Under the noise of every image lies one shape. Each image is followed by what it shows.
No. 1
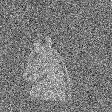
chess knight
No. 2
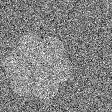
flower
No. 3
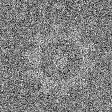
gear
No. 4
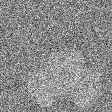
car
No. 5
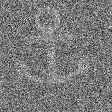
anchor
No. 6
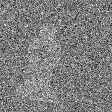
chess bishop
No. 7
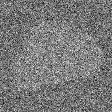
cloud
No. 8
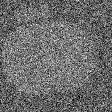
apple
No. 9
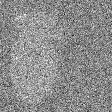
footprint
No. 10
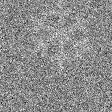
snowflake
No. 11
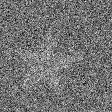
star
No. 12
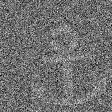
anchor
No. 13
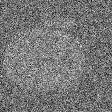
apple
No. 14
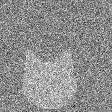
cat's head
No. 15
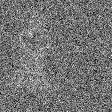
chess bishop
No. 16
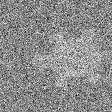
turtle
